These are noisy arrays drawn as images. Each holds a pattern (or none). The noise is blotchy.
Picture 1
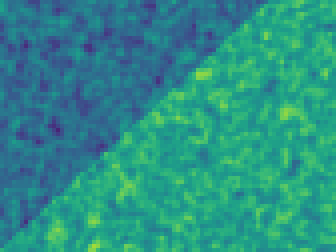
a sharp edge
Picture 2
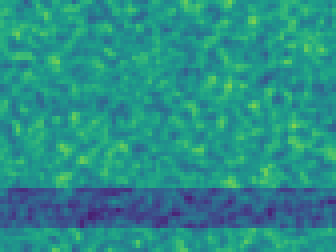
one horizontal stripe
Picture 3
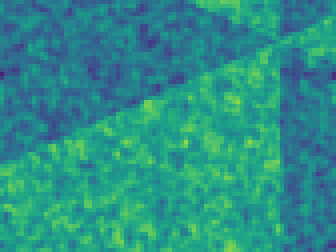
spokes from one point
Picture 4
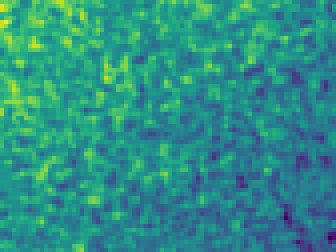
a smooth slope
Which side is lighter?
top left
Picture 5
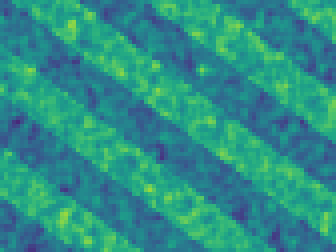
diagonal stripes
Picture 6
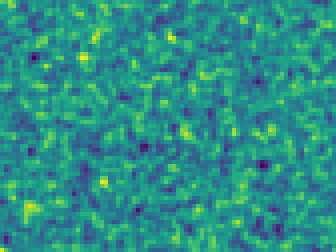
only noise
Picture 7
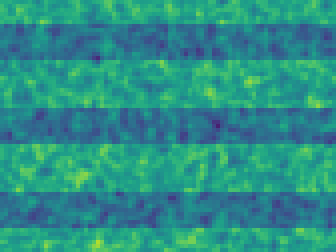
horizontal stripes
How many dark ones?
3
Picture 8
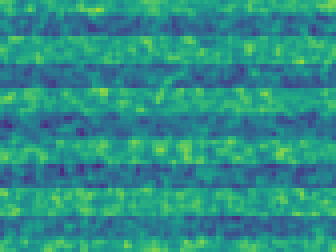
horizontal stripes
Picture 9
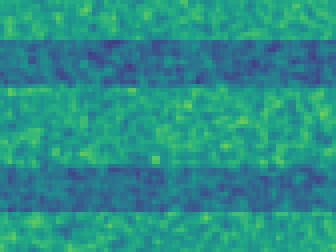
horizontal stripes
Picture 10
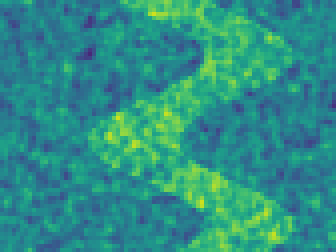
a wavy band
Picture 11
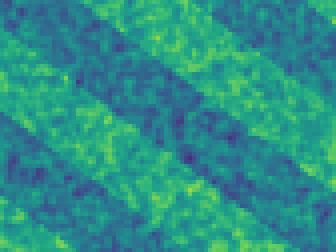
diagonal stripes
